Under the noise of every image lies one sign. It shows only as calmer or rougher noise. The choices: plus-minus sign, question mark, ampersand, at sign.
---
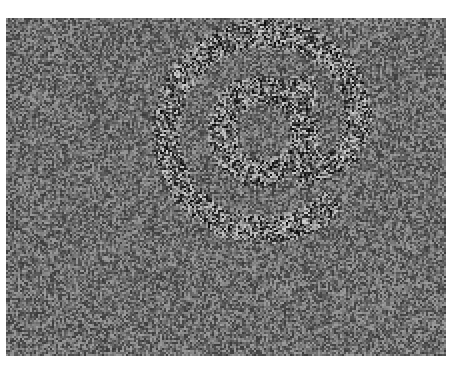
at sign
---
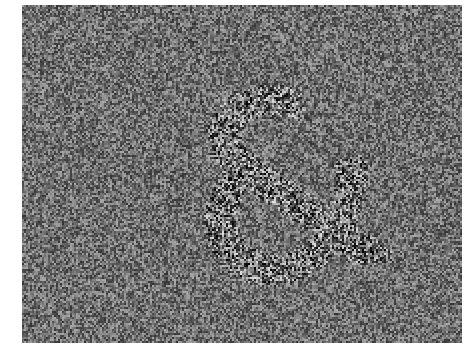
ampersand
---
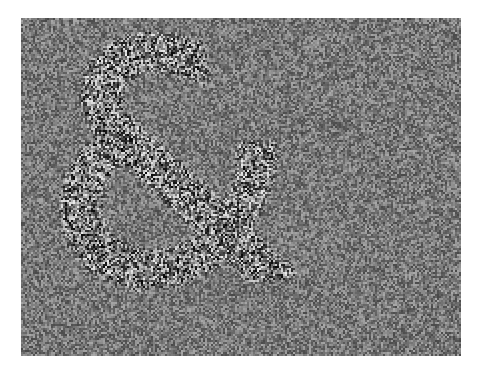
ampersand
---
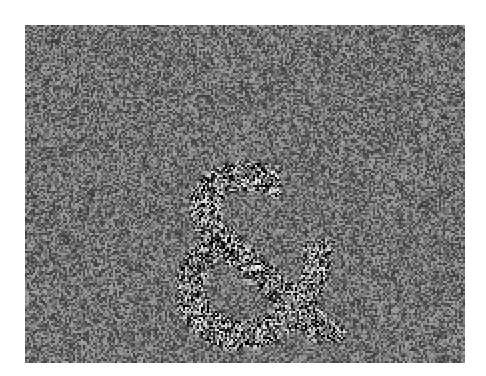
ampersand
